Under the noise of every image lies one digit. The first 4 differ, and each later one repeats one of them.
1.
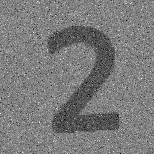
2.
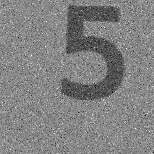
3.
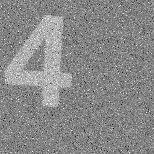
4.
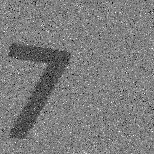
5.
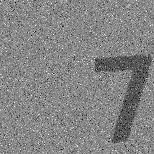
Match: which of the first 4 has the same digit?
4
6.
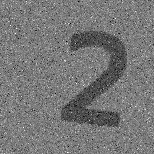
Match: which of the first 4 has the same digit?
1
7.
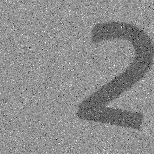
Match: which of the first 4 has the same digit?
1
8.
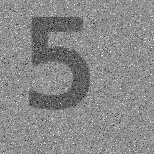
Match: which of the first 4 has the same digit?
2
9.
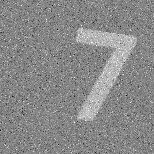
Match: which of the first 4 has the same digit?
4
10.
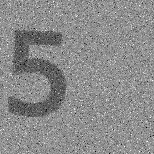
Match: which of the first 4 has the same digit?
2
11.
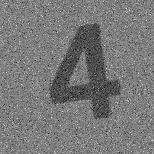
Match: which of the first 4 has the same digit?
3
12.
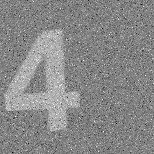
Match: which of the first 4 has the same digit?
3
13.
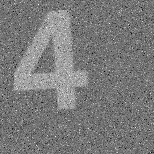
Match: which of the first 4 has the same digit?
3
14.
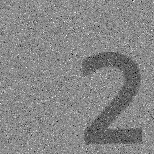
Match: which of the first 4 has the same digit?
1
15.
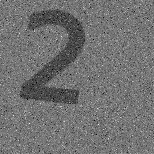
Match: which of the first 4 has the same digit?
1
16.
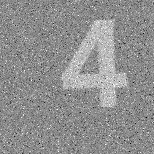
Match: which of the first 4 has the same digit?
3
